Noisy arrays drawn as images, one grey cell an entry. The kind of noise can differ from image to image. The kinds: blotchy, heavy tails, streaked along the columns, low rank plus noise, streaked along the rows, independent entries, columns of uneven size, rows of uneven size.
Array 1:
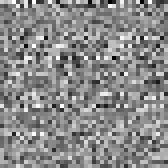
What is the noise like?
rows of uneven size
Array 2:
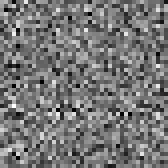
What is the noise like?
low rank plus noise
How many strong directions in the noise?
two
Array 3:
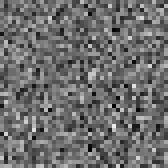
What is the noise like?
low rank plus noise
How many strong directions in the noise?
five to eight
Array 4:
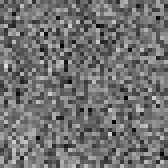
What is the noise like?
independent entries
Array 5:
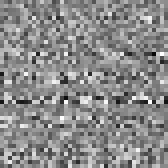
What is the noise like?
rows of uneven size
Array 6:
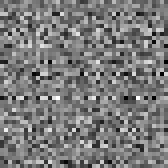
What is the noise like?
rows of uneven size
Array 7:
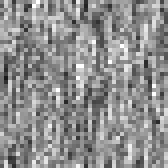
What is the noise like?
streaked along the columns
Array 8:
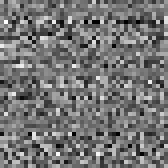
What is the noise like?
rows of uneven size
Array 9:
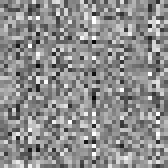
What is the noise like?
columns of uneven size
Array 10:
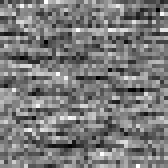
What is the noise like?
streaked along the rows
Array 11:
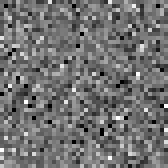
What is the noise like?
heavy tails
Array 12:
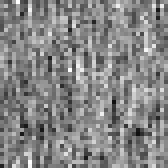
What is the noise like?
streaked along the columns
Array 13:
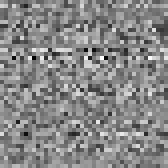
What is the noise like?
rows of uneven size
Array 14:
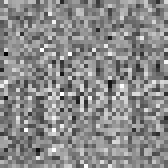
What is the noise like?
low rank plus noise
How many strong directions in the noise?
three or four
